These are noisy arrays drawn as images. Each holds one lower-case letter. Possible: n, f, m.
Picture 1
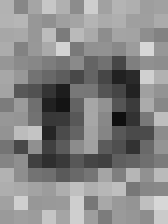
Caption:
dark n
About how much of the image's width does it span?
nearly all
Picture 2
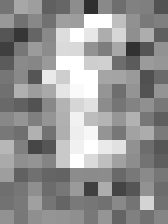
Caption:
light f
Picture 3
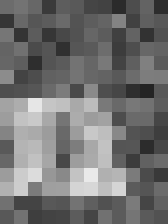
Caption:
light n
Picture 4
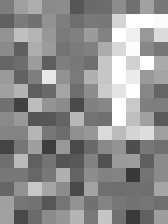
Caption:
light f
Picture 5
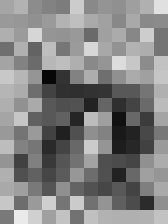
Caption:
dark n
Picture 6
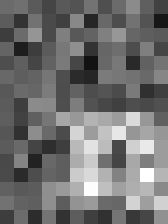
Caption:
light n
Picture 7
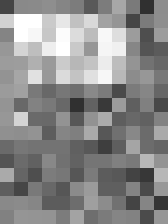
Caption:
light m
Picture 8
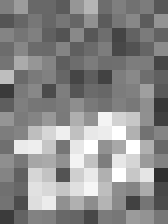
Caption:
light m
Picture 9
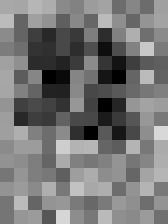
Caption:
dark n
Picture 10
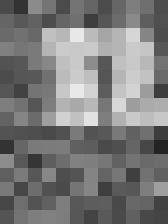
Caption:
light n
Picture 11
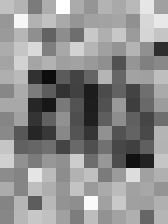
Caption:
dark m
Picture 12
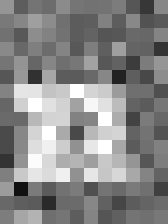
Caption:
light n
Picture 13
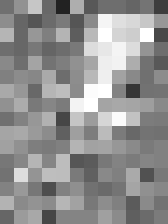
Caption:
light f
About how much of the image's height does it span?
half
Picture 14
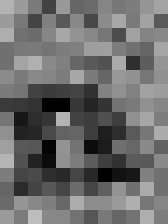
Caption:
dark n
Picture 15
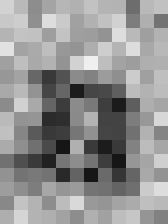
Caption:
dark n
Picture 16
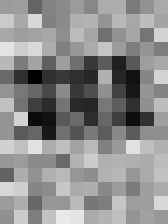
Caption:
dark m
